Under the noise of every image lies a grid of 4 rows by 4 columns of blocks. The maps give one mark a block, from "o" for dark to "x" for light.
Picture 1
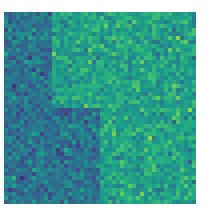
o x x x
o x x x
o o x x
o o x x
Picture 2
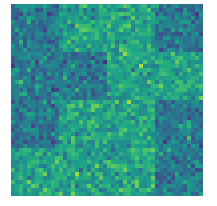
o x x o
o o x x
o x x o
x x x o
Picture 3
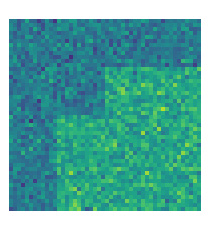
o o o o
o o x x
o x x x
o x x x
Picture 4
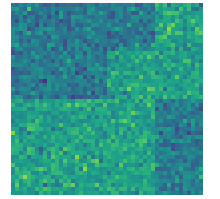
o o o x
o o x x
x x x o
x x x o
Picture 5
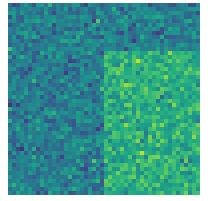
o o o o
o o x x
o o x x
o o x x
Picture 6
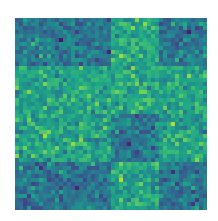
o o x o
x x x x
x x o x
o o x o
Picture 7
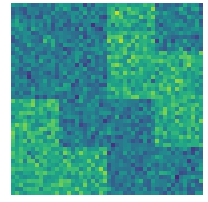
o o x o
o o x x
x o o x
x x o o
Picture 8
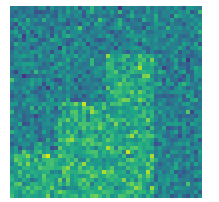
o o o o
o o x o
o x x o
x x x o
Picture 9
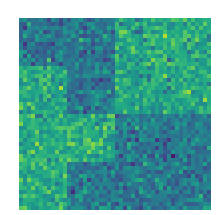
o o x x
x o x x
x x o o
x o o o
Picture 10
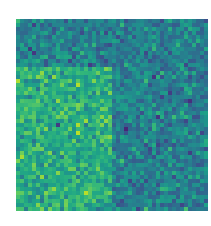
o o o o
x x o o
x x o o
x x o o
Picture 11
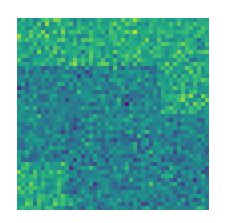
x x x x
o o o x
o o o o
x o o o
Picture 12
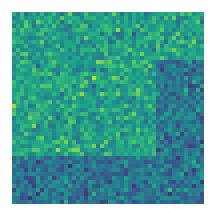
x x x x
x x x o
x x x o
o o o o
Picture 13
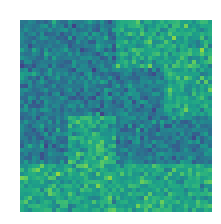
o o x x
o o o x
o x o o
x x x x
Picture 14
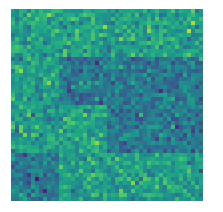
x x x x
x o o o
x x o o
o x x x
